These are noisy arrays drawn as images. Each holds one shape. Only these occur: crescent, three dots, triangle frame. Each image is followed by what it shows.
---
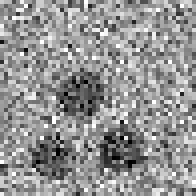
three dots
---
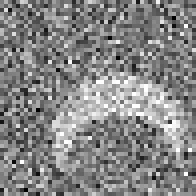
crescent
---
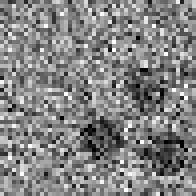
three dots
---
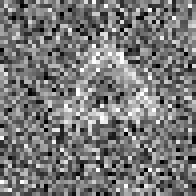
triangle frame
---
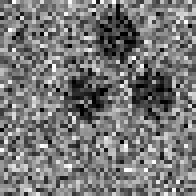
three dots
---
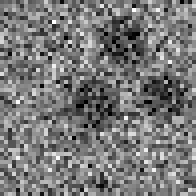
three dots
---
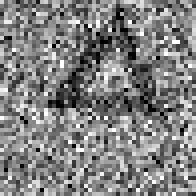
triangle frame
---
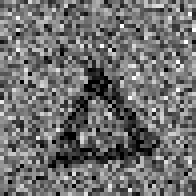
triangle frame
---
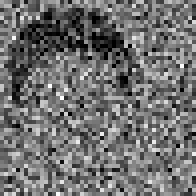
crescent
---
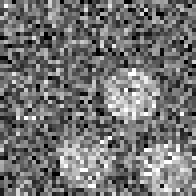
three dots
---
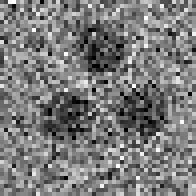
three dots
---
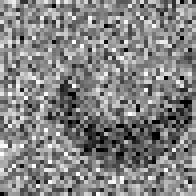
crescent
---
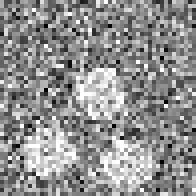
three dots
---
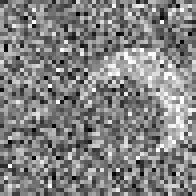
crescent
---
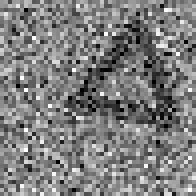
triangle frame
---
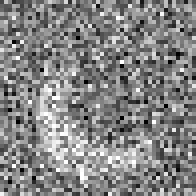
crescent
